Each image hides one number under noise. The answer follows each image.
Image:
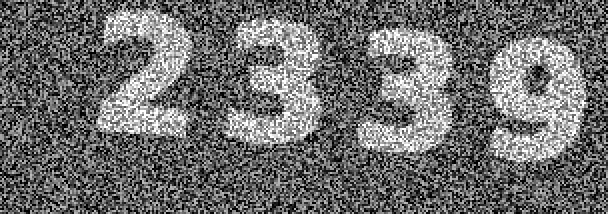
2339
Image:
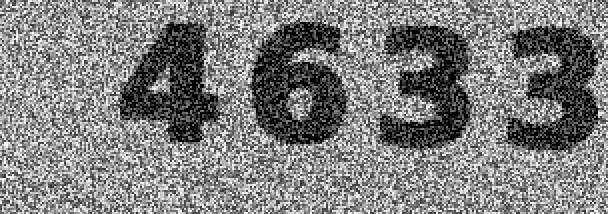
4633
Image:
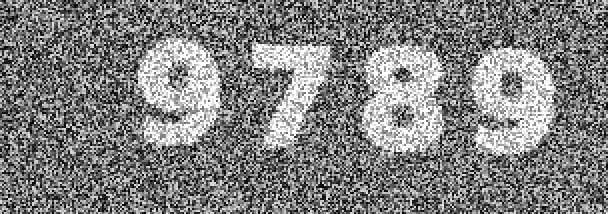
9789
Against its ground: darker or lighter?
lighter
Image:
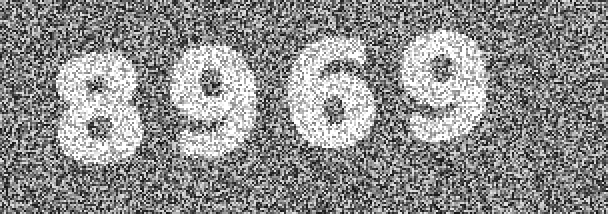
8969
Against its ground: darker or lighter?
lighter
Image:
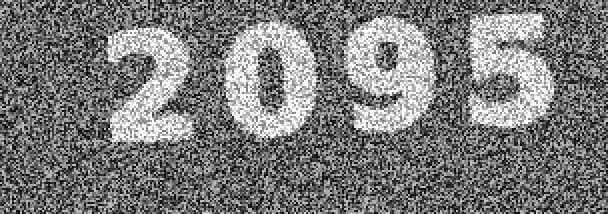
2095
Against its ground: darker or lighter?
lighter
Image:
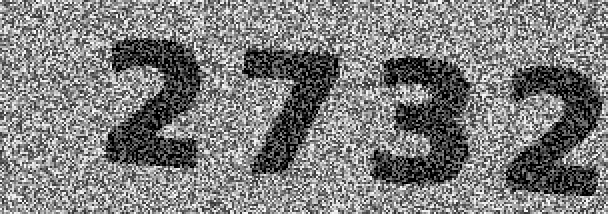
2732
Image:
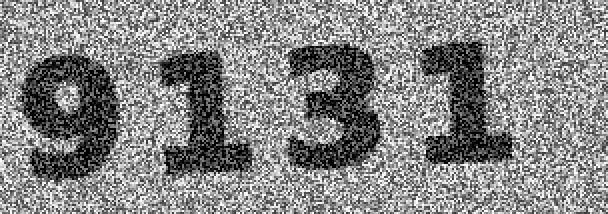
9131
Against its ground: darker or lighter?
darker
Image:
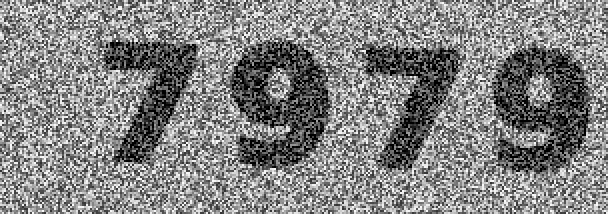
7979
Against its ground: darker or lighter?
darker
